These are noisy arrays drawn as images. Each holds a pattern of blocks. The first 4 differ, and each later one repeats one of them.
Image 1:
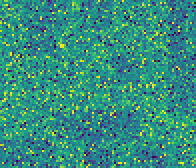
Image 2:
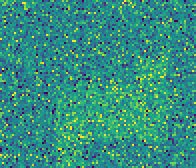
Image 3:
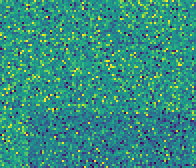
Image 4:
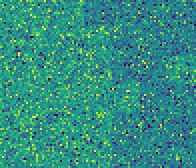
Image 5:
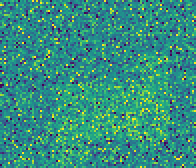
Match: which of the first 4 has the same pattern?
2
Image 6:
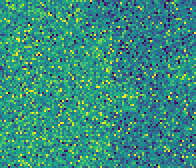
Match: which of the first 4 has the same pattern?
4
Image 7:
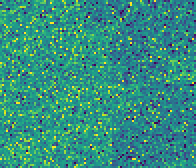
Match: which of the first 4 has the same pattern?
4
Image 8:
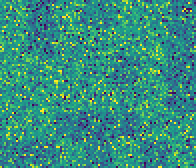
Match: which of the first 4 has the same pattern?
1
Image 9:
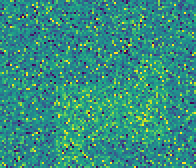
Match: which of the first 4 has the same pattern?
2
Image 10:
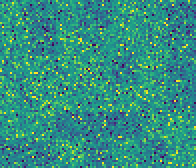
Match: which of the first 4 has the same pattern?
1
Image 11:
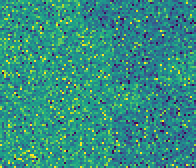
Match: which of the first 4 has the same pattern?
4
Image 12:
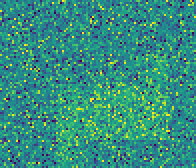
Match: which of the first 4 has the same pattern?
2
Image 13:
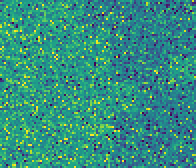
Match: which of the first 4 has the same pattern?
4
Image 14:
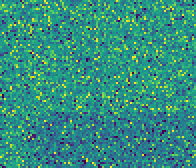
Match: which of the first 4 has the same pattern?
3
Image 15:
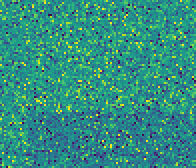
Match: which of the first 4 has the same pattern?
3
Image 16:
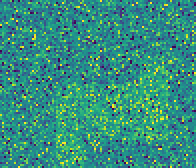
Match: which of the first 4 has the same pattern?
2
